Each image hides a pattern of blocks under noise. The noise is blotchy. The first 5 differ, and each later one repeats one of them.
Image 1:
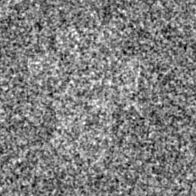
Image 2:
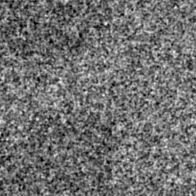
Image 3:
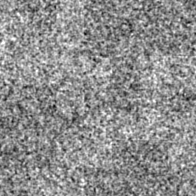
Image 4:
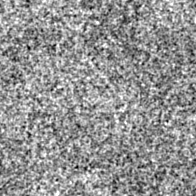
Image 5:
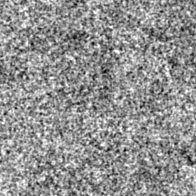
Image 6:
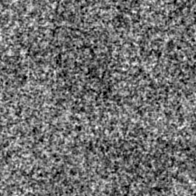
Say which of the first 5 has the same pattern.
5
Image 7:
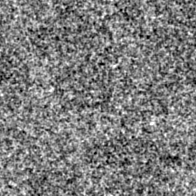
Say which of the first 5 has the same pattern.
5
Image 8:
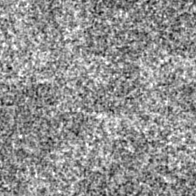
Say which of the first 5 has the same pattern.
3
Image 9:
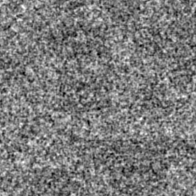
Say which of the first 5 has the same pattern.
5
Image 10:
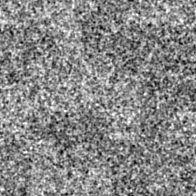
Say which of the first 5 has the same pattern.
4
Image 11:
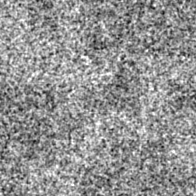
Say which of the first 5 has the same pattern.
3
